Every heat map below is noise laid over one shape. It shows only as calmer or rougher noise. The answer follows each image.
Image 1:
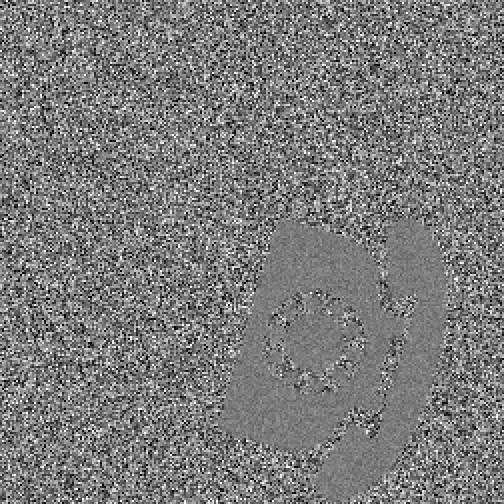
calm telephone
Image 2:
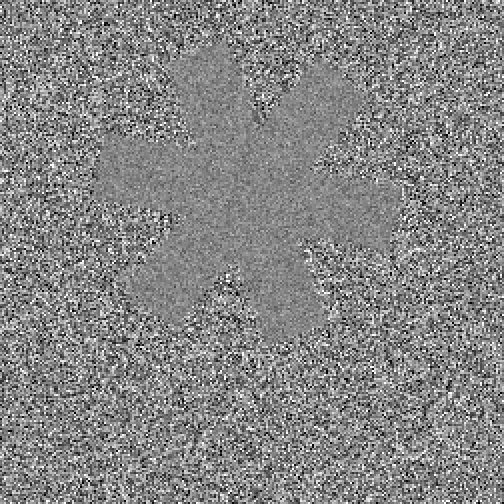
calm asterisk
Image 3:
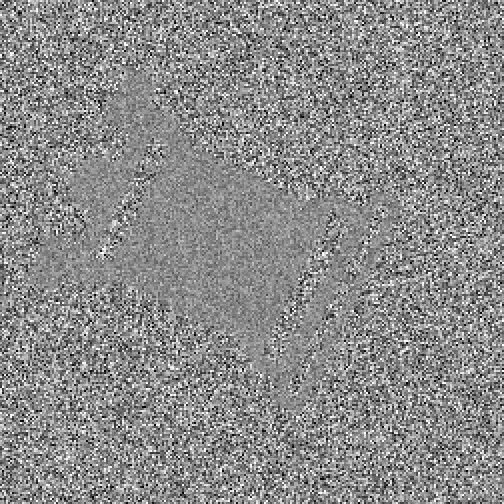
calm chess rook
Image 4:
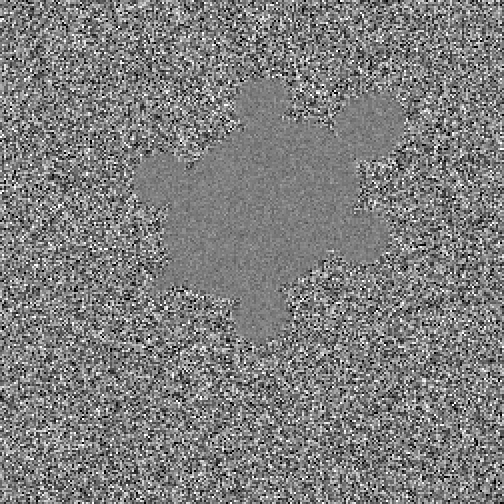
calm turtle
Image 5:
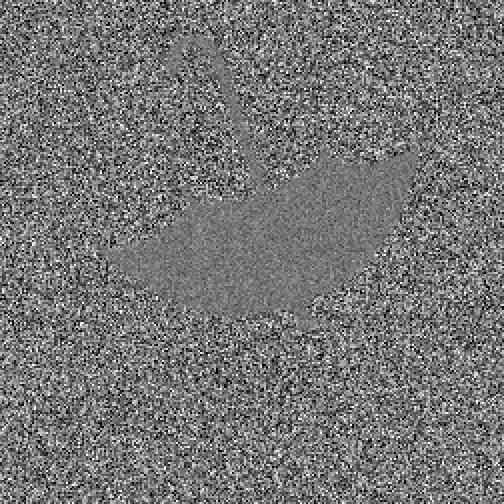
calm umbrella
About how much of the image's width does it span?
two thirds
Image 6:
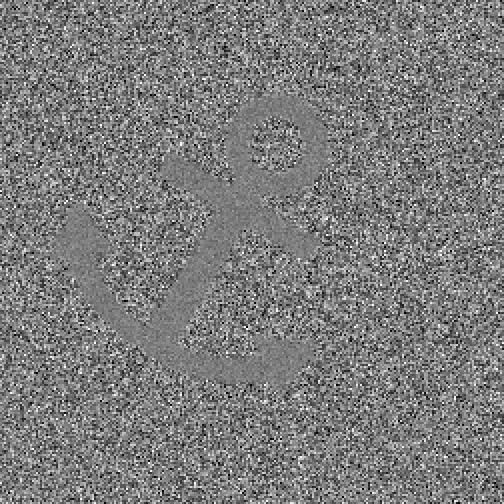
calm anchor
